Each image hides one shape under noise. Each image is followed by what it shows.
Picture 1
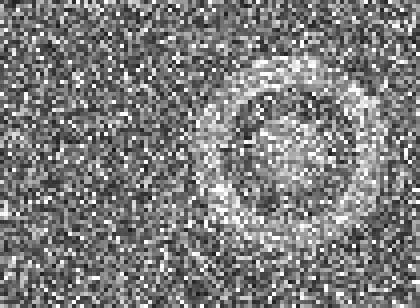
bullseye
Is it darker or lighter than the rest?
lighter
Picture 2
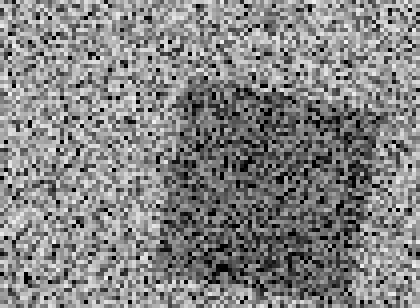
square
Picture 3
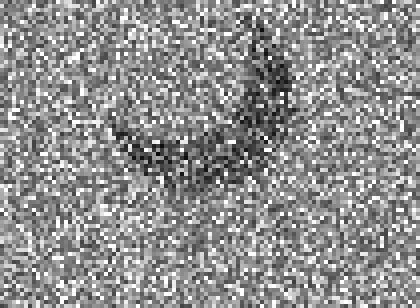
crescent
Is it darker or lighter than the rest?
darker
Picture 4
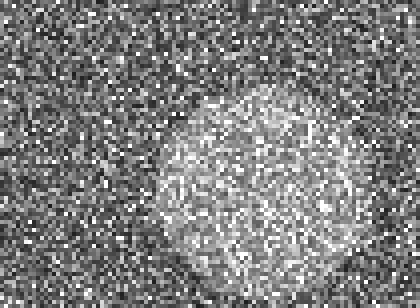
disc
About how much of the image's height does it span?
two thirds
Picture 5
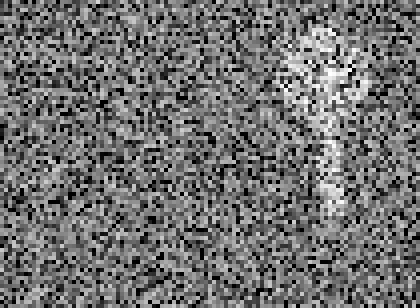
lollipop
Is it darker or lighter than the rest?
lighter
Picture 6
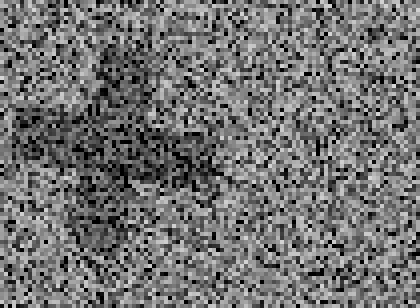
cross
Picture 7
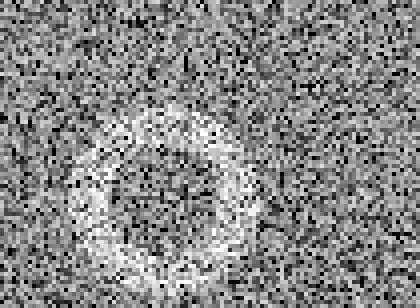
ring
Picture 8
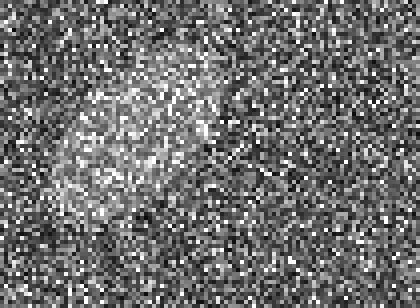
ellipse
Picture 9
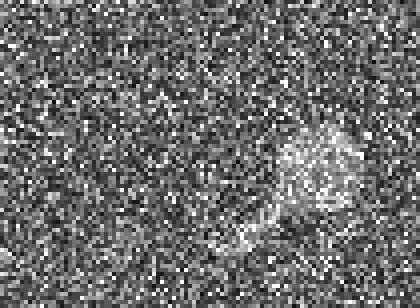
lollipop
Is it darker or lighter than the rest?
lighter
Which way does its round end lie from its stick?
up and right
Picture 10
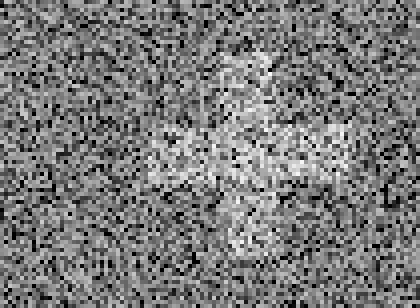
cross
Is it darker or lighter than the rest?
lighter
